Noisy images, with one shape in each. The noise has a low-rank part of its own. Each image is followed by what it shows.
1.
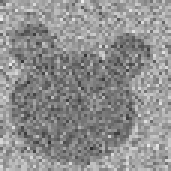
dark bear's head
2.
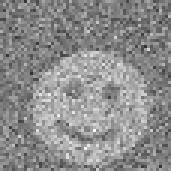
light smiling face
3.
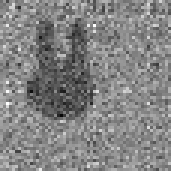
dark rabbit's head
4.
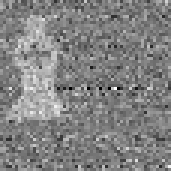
light chess bishop
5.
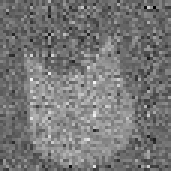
light cat's head
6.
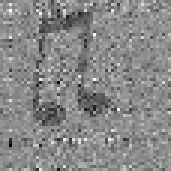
dark pair of musical notes
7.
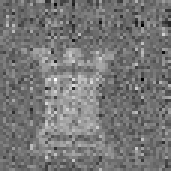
light chess rook
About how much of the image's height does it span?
two thirds
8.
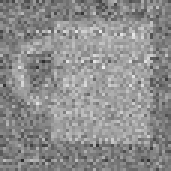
light cup
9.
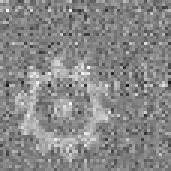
light gear
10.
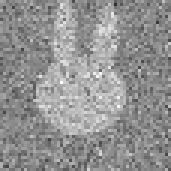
light rabbit's head
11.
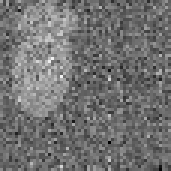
light footprint
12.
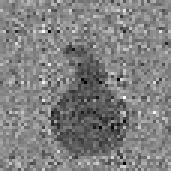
dark pear
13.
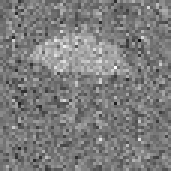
light umbrella
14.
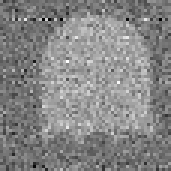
light ghost
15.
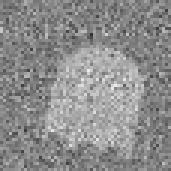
light ghost
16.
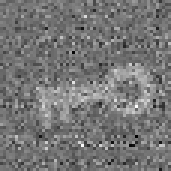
light key
